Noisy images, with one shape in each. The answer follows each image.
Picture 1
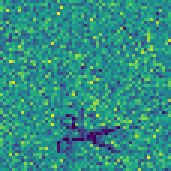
pair of scissors
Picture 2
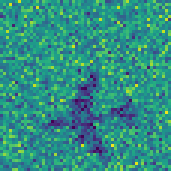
airplane
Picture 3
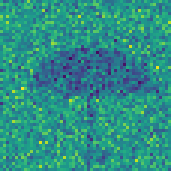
umbrella
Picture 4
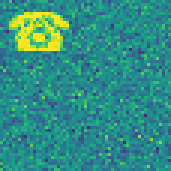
telephone
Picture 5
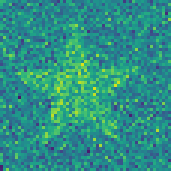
star
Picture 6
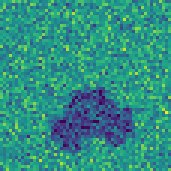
car
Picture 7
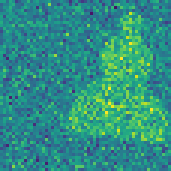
chess pawn
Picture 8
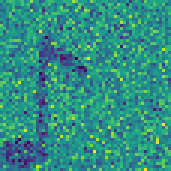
musical note
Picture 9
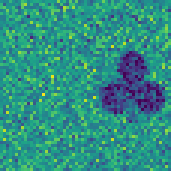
club
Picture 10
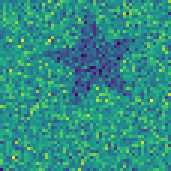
star
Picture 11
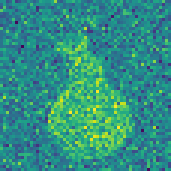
pear
